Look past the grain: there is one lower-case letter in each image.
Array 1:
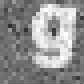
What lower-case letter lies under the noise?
g
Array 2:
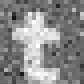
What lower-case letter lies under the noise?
t
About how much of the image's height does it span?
nearly all
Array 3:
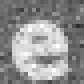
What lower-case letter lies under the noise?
e
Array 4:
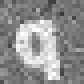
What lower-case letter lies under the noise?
q
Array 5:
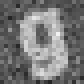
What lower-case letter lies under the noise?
g
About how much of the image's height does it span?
nearly all
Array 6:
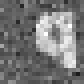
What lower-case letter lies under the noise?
q
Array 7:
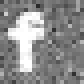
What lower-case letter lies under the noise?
f
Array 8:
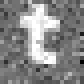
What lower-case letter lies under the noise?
t
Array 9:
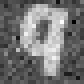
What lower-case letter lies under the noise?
q
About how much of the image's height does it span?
nearly all
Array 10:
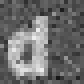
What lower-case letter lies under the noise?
d
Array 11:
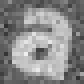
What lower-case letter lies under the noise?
a
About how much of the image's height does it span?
nearly all
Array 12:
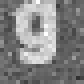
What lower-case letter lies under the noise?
g
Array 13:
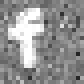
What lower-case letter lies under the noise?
f
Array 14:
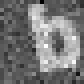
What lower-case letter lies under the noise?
b
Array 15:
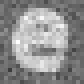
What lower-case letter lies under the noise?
e
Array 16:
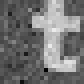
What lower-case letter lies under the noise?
t
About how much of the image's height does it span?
nearly all
